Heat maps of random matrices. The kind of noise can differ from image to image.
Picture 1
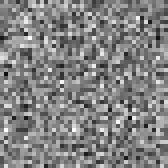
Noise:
low rank plus noise
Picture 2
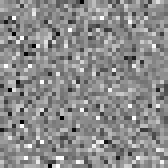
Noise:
heavy tails
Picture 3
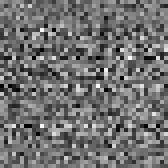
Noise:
rows of uneven size
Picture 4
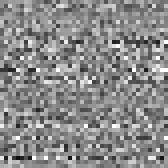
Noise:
rows of uneven size
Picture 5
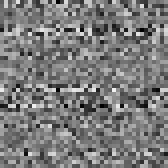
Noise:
rows of uneven size
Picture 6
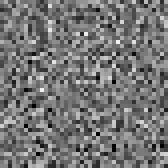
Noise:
low rank plus noise
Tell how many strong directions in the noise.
three or four
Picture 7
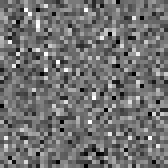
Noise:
heavy tails
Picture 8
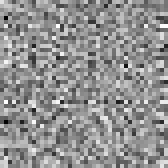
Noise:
low rank plus noise
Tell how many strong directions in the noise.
three or four
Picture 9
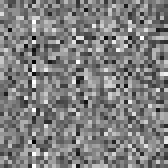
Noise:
low rank plus noise
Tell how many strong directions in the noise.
one
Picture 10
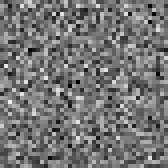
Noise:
independent entries
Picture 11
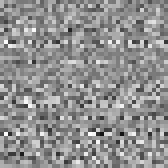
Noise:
rows of uneven size
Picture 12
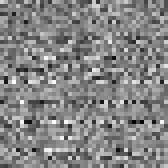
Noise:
rows of uneven size
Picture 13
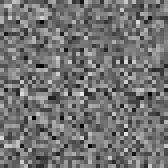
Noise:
low rank plus noise
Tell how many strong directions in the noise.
three or four
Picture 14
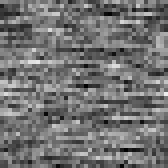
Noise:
streaked along the rows
